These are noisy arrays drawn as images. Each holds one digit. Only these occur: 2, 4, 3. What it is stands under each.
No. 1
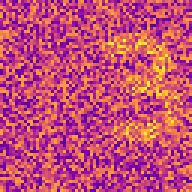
3
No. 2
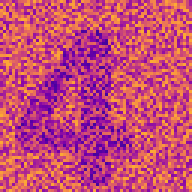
4
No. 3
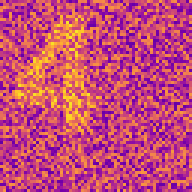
4
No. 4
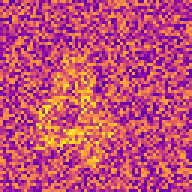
4
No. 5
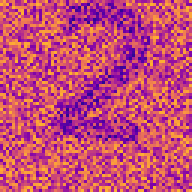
2
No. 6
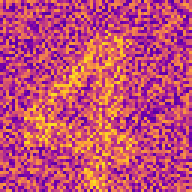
4
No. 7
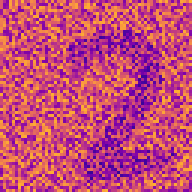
2
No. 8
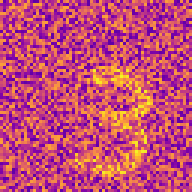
3
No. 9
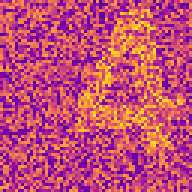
4
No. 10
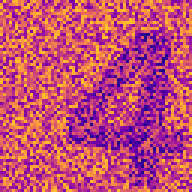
4
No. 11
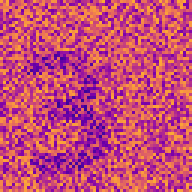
3
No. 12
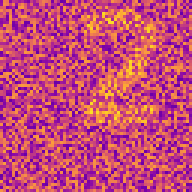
2
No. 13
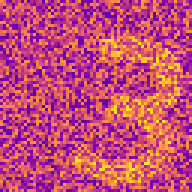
3
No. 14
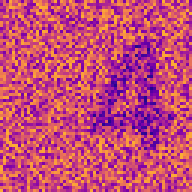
4
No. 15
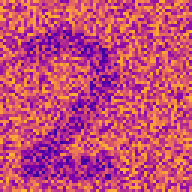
2
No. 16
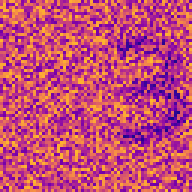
3
